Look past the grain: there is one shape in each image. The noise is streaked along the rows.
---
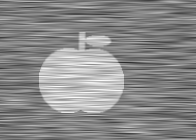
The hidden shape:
apple
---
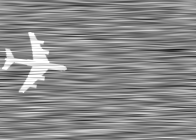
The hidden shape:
airplane
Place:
middle left
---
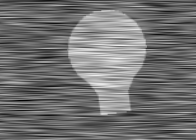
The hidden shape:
light bulb
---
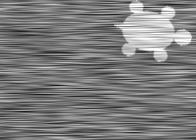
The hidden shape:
turtle
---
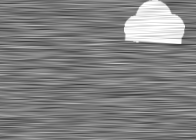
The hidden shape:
cloud
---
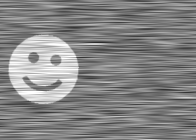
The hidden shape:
smiling face
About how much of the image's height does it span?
half
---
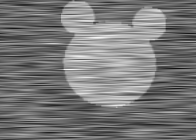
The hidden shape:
bear's head
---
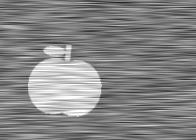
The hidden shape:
apple
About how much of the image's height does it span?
half
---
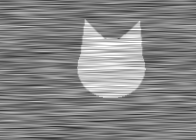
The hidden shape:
cat's head
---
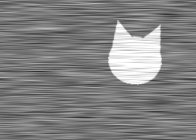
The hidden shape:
cat's head
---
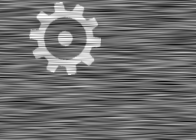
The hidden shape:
gear
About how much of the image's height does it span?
half
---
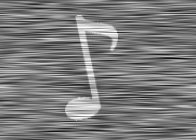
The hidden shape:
musical note
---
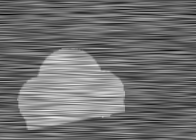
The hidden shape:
cloud
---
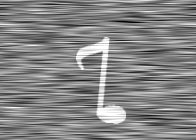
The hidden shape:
musical note
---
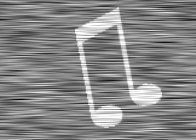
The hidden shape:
pair of musical notes
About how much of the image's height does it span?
nearly all
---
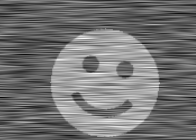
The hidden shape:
smiling face
